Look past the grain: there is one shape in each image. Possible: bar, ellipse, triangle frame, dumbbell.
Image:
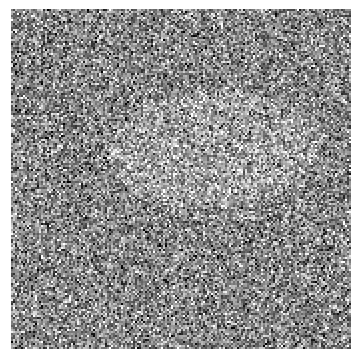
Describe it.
light ellipse
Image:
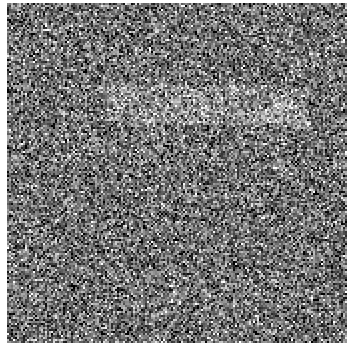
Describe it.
light bar
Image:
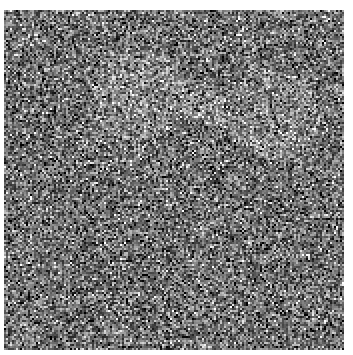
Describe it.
light dumbbell
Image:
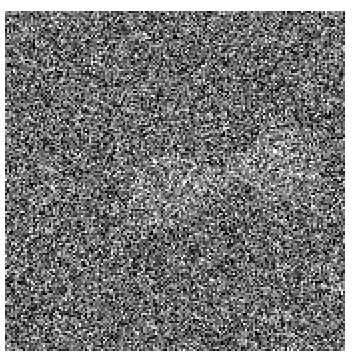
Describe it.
light dumbbell
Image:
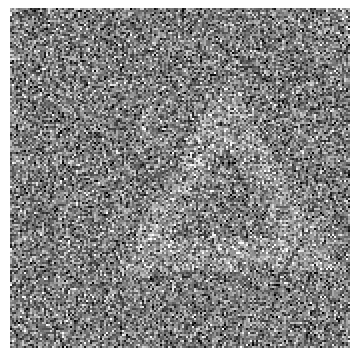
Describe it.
light triangle frame
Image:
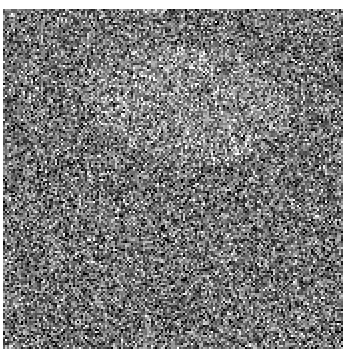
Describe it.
light ellipse
